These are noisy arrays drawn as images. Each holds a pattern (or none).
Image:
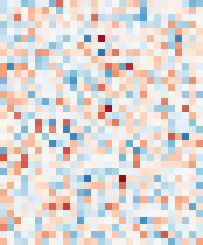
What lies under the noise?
only noise
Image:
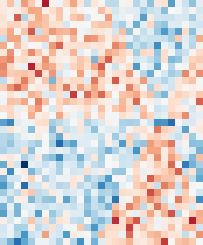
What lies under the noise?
spokes from one point
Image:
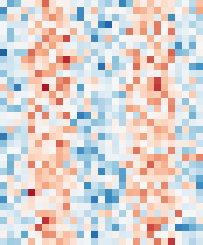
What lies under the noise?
vertical stripes
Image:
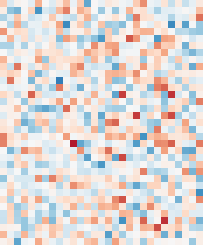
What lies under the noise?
only noise
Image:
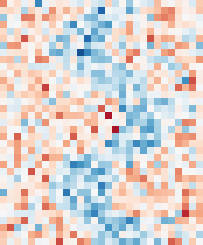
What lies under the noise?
a wavy band
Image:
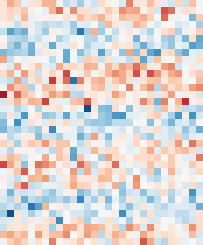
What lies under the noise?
horizontal stripes
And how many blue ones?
3
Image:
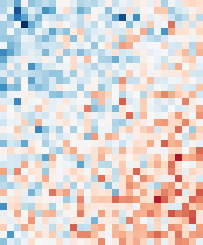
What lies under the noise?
a smooth slope
